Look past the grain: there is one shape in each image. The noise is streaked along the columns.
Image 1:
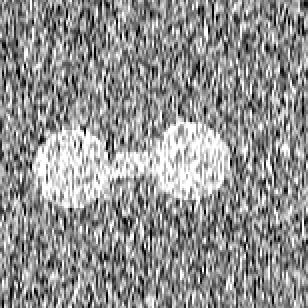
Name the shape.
dumbbell
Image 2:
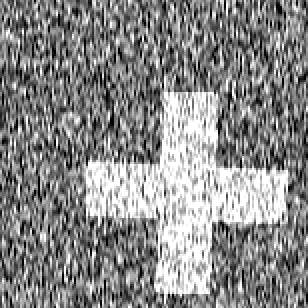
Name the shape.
cross
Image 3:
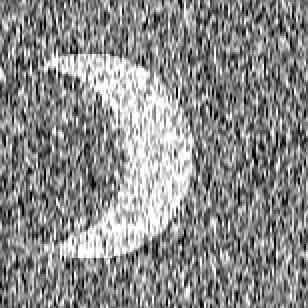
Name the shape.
crescent
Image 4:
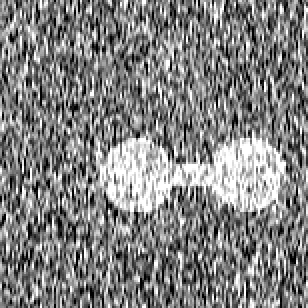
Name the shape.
dumbbell
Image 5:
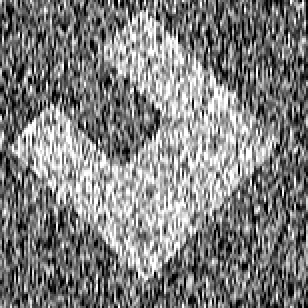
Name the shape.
square with a notch
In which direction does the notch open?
up and left
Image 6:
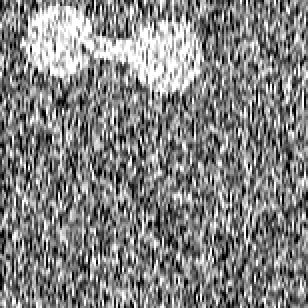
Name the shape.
dumbbell
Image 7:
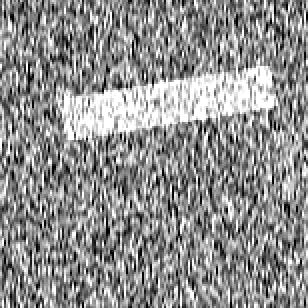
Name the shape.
bar
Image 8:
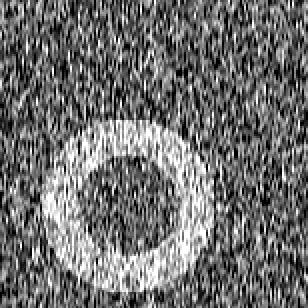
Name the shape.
ring
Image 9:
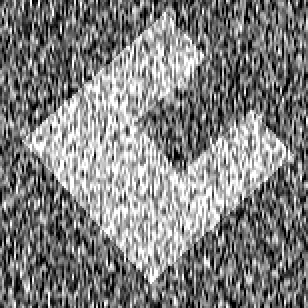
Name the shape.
square with a notch
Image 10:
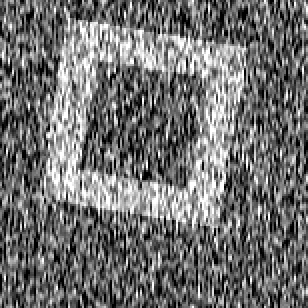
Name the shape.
square frame
